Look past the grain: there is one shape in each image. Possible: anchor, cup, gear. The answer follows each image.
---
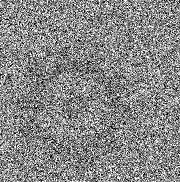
gear
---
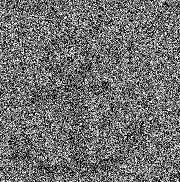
anchor
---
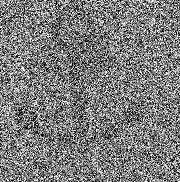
anchor
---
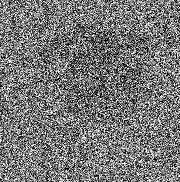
cup
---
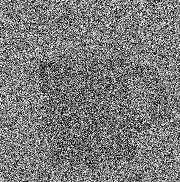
cup
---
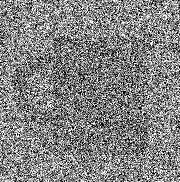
cup
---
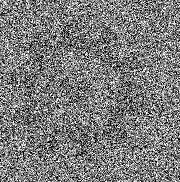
gear
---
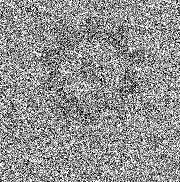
gear
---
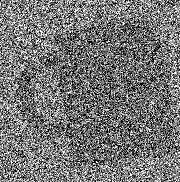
cup
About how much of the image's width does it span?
nearly all
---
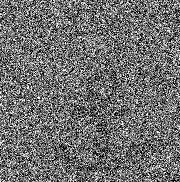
anchor
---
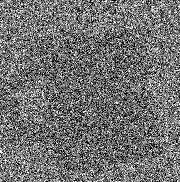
cup
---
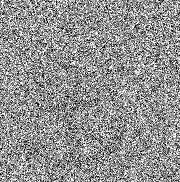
anchor
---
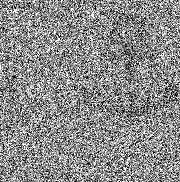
anchor
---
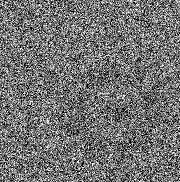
gear
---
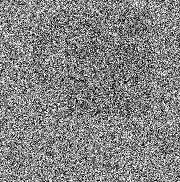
cup
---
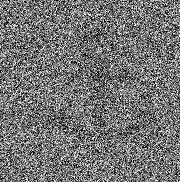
anchor
